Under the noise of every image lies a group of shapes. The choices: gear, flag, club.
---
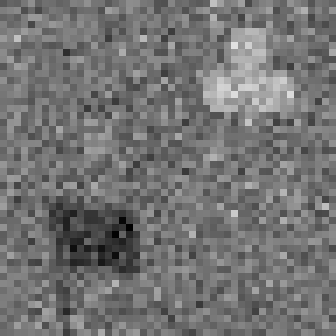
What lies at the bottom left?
flag
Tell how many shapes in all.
2
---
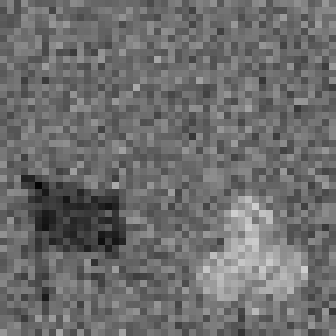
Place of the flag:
bottom left
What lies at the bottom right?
club
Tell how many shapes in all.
2
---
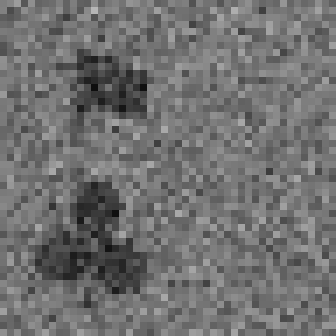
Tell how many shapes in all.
2
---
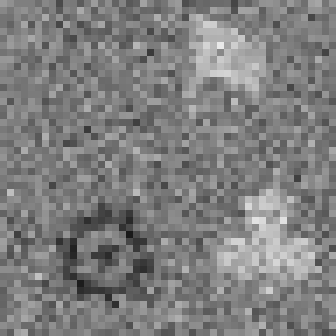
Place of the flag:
top right
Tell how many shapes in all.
3
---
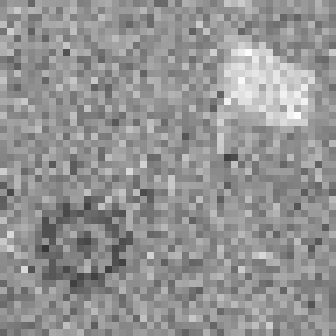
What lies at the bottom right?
nothing
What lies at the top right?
flag
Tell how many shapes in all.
2
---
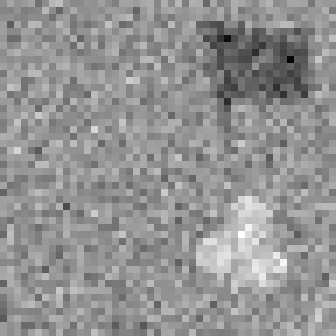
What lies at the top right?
flag
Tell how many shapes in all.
2
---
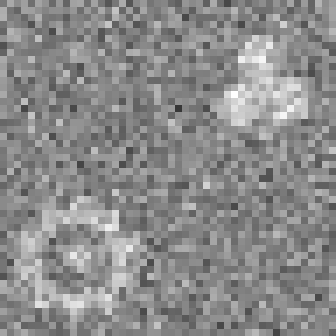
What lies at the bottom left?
gear
